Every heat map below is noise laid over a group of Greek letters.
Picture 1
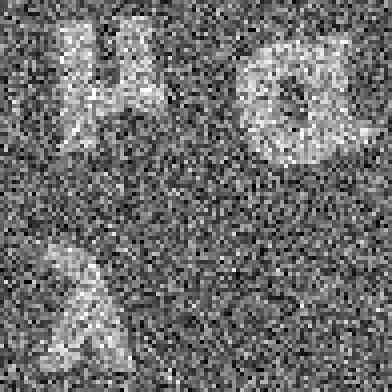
top left: mu; top right: alpha; bottom left: lambda
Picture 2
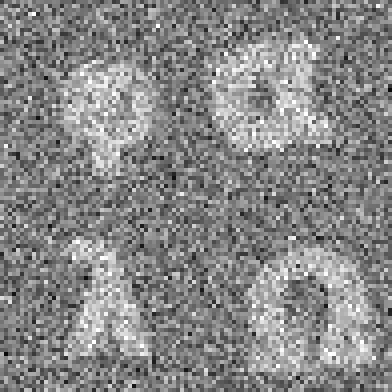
top left: phi; top right: alpha; bottom left: lambda; bottom right: omega
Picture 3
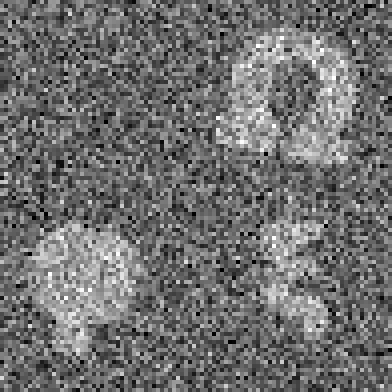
top right: omega; bottom left: phi; bottom right: xi
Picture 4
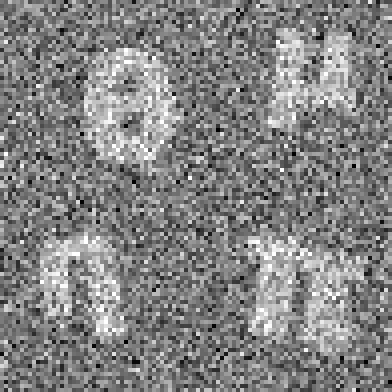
top left: theta; top right: mu; bottom left: eta; bottom right: pi
